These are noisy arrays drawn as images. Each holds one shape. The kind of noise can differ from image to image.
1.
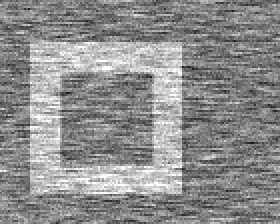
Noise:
streaked along the rows
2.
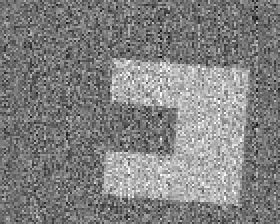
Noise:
columns of uneven size
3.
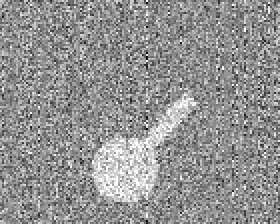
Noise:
columns of uneven size
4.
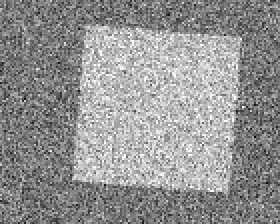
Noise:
independent entries
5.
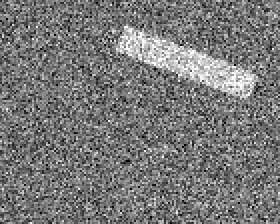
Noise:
independent entries
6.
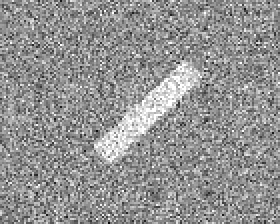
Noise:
low rank plus noise
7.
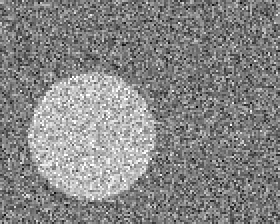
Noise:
independent entries
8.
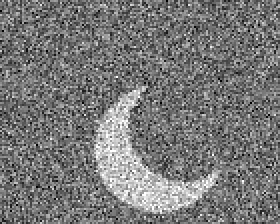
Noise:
independent entries
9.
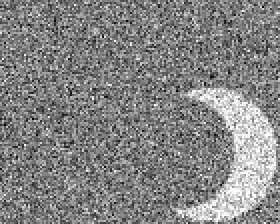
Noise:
independent entries
